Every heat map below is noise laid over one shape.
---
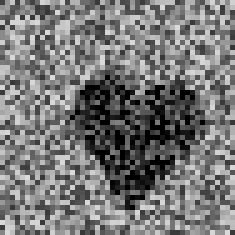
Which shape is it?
heart
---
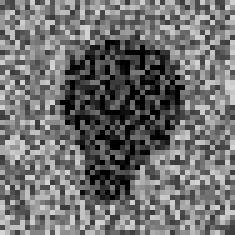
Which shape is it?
light bulb
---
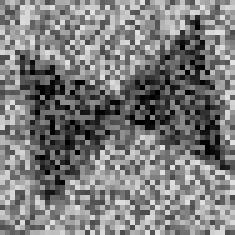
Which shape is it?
bow tie
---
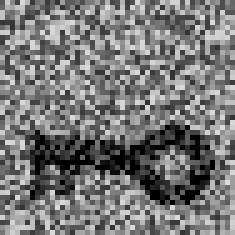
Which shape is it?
key
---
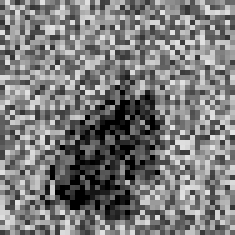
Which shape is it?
chess knight
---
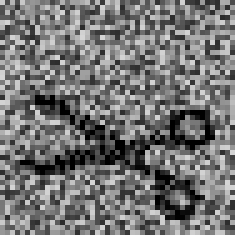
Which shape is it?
pair of scissors
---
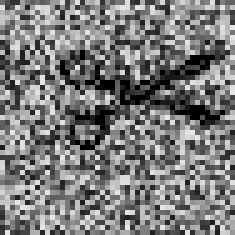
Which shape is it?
pair of scissors
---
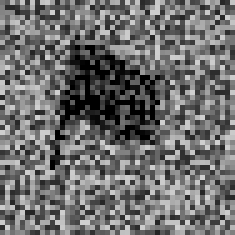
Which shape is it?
flag
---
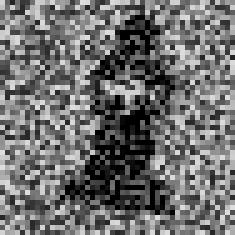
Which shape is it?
chess bishop
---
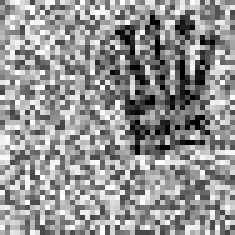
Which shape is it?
chess queen
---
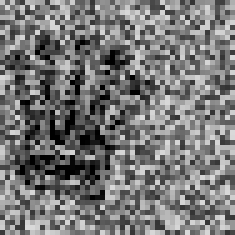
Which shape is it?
chess queen
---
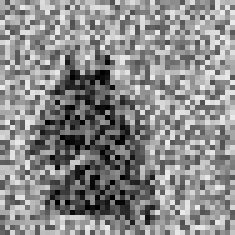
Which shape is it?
chess knight
